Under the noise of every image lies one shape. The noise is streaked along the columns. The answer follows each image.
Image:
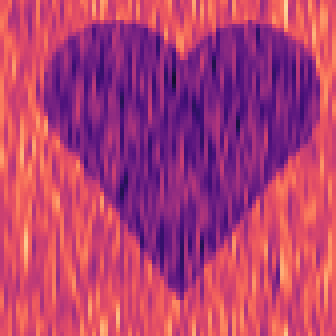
heart
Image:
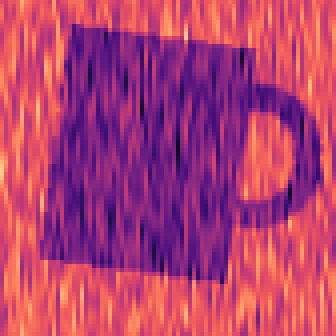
cup
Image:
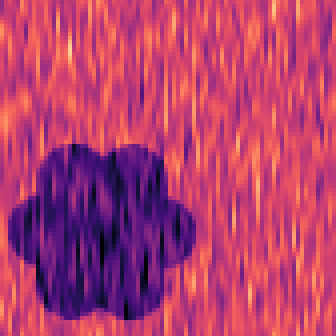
flower
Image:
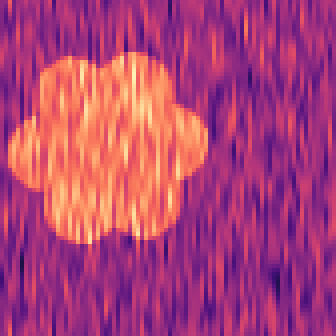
flower
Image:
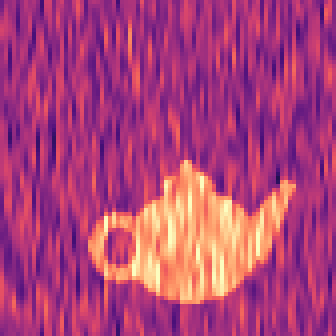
teapot
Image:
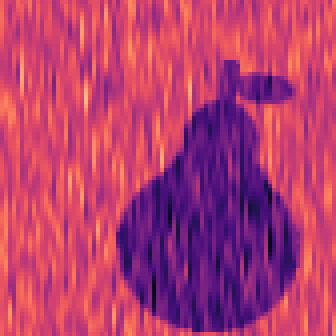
pear
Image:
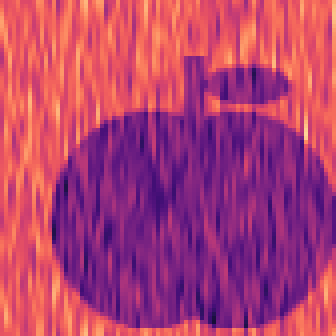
apple
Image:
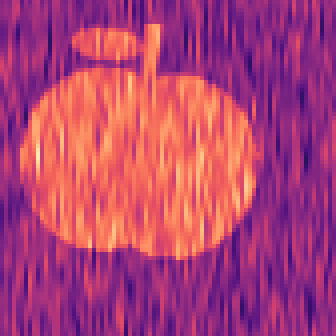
apple
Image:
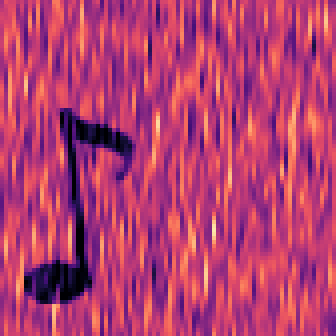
musical note
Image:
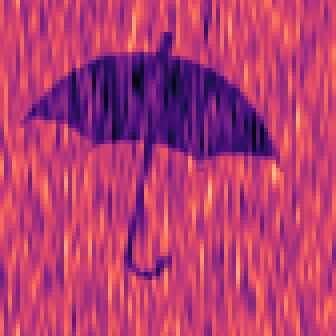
umbrella
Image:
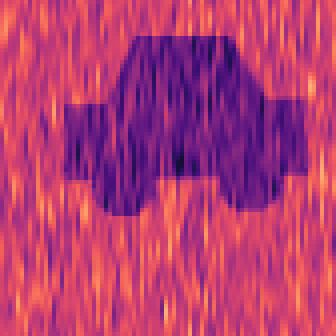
car
